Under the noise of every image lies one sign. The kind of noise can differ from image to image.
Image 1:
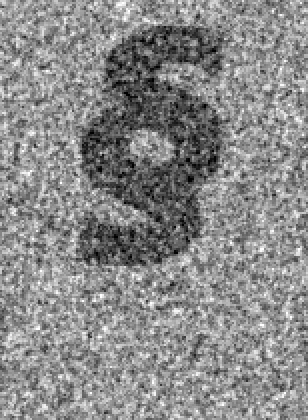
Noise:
blotchy
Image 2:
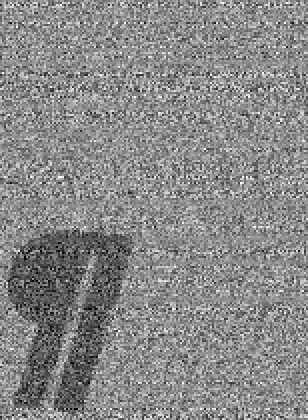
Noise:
rows of uneven size
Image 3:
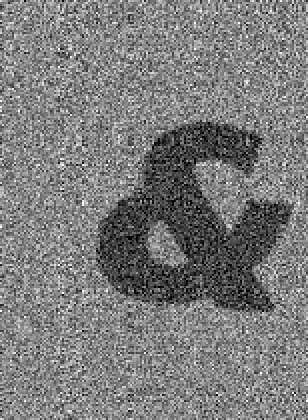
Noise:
low rank plus noise
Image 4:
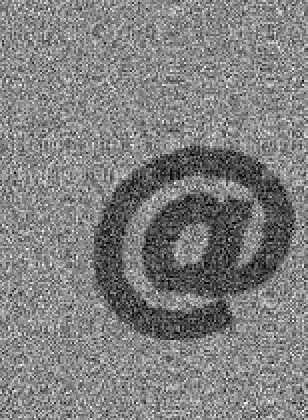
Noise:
low rank plus noise
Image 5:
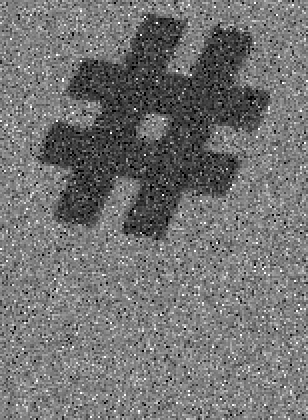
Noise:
heavy tails
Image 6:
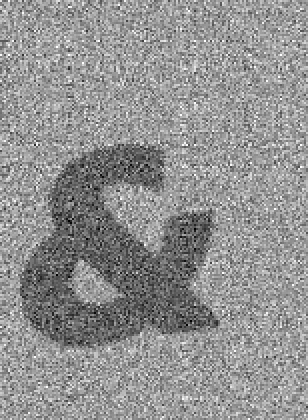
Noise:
low rank plus noise
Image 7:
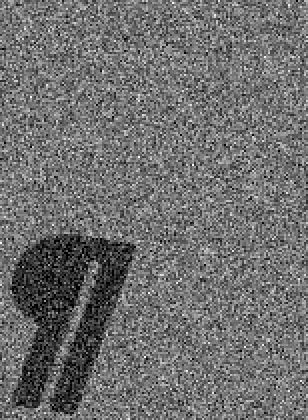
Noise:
independent entries
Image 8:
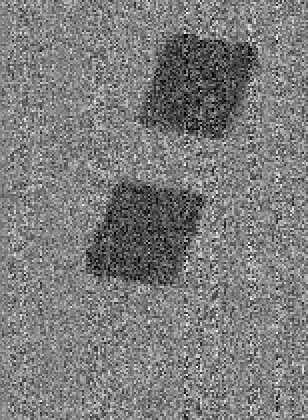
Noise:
columns of uneven size
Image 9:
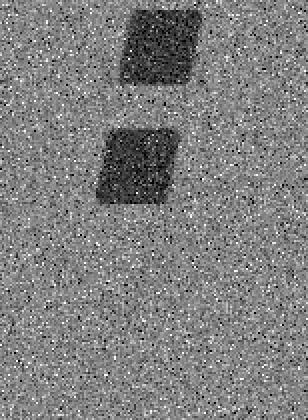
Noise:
heavy tails
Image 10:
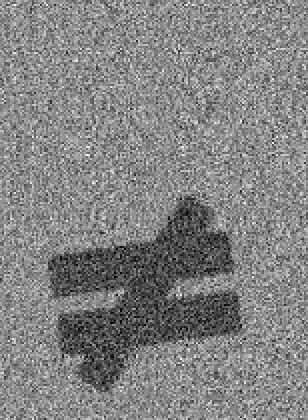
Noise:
low rank plus noise
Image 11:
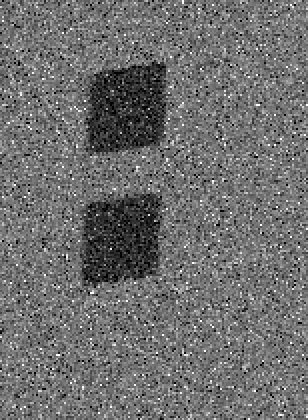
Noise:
heavy tails
